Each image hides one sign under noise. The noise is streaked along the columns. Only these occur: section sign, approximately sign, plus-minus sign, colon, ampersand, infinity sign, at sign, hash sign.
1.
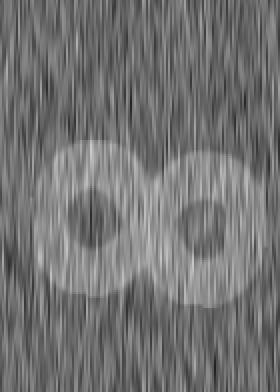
infinity sign
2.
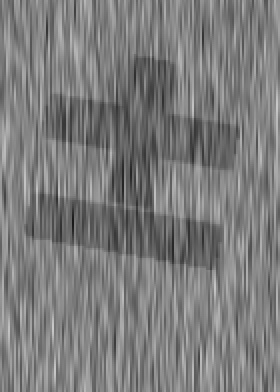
plus-minus sign
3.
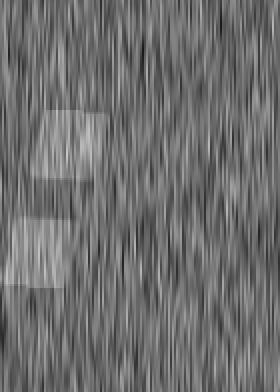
colon
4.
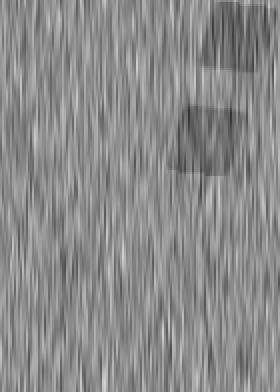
colon
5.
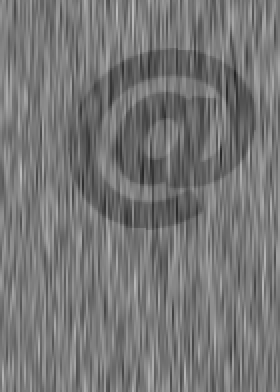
at sign
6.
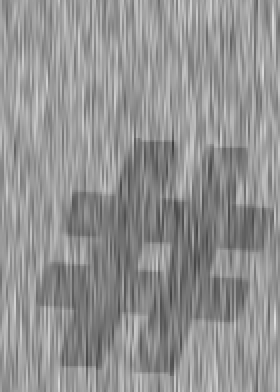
hash sign
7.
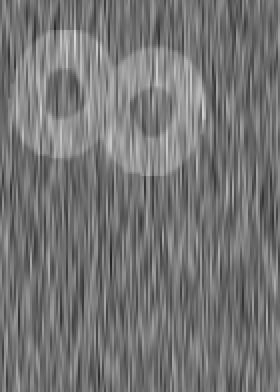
infinity sign
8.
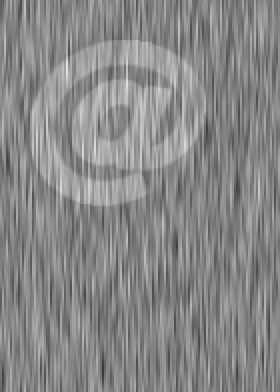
at sign
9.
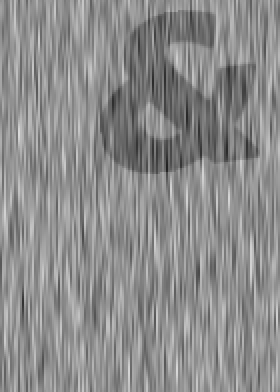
ampersand
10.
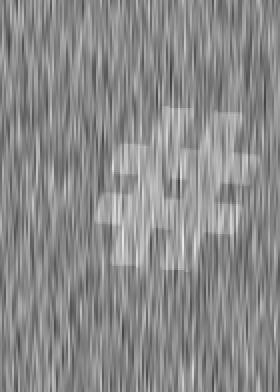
hash sign
